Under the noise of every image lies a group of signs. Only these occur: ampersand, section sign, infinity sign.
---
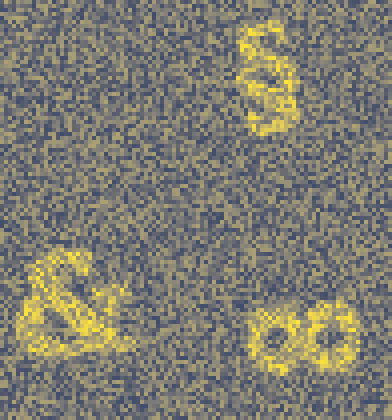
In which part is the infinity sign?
bottom right
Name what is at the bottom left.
ampersand
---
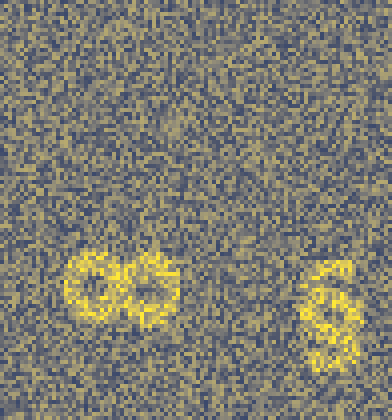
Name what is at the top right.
nothing
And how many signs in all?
2
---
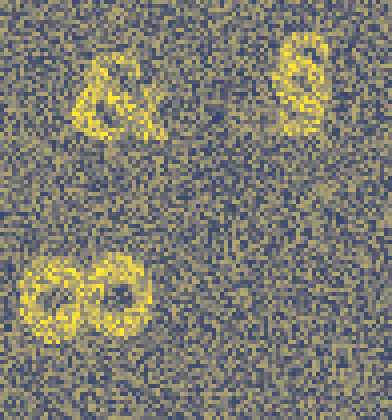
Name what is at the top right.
section sign
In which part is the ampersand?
top left
